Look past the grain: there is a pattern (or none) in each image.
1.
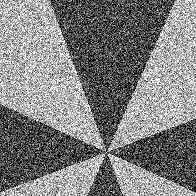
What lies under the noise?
spokes from one point
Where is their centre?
bottom middle
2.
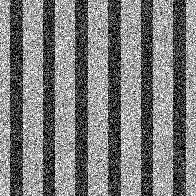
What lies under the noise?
vertical stripes
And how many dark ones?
6
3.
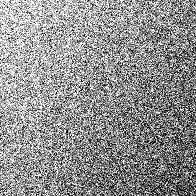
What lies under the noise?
a smooth slope
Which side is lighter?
top left
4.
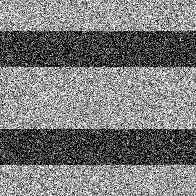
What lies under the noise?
horizontal stripes
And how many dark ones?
2
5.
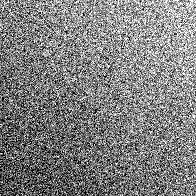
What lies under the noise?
a smooth slope
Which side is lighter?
top right
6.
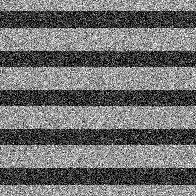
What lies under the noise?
horizontal stripes
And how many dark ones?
5
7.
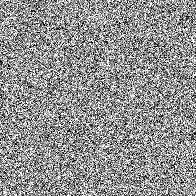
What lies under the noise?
only noise
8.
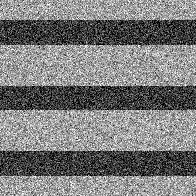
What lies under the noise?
horizontal stripes
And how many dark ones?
3
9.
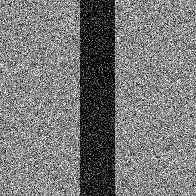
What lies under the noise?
one vertical stripe
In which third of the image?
middle
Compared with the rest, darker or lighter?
darker
